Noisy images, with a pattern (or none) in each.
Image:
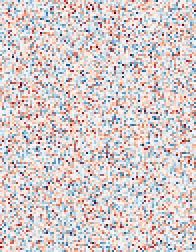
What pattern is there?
only noise
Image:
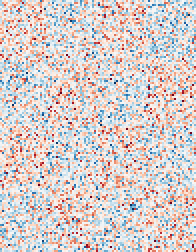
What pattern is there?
a checkerboard
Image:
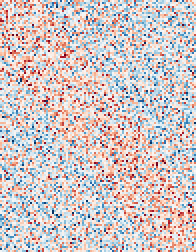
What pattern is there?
a diagonal band
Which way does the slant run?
top left to bottom right
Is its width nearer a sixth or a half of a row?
a half
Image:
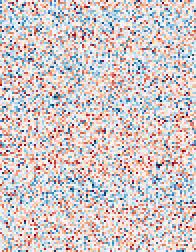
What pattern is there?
bands of rows
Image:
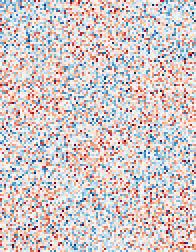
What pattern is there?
a checkerboard
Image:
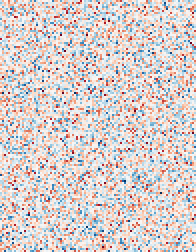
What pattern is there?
only noise
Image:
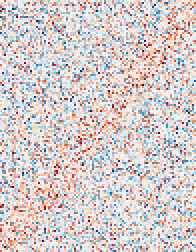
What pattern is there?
a diagonal band
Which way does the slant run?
bottom left to top right
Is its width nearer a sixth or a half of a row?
a sixth
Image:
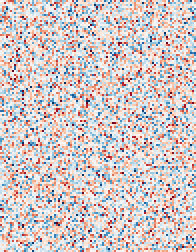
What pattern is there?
only noise
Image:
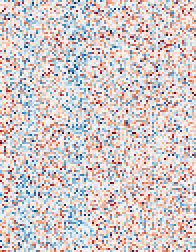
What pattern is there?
bands of columns
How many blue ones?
2
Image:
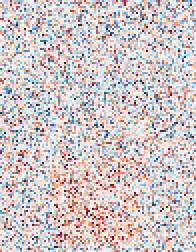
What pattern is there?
one block
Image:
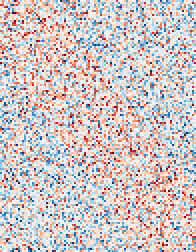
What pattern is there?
a diagonal band
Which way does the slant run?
top left to bottom right
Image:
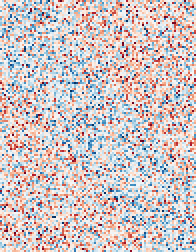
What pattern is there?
a diagonal band
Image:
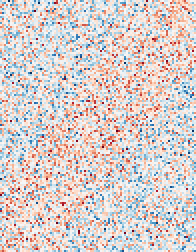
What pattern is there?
a diagonal band
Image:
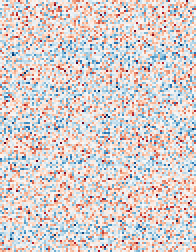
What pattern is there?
bands of rows
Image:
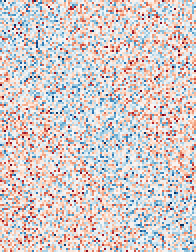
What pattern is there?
a diagonal band
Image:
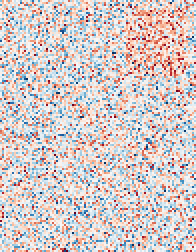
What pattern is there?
one block
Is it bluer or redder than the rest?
redder
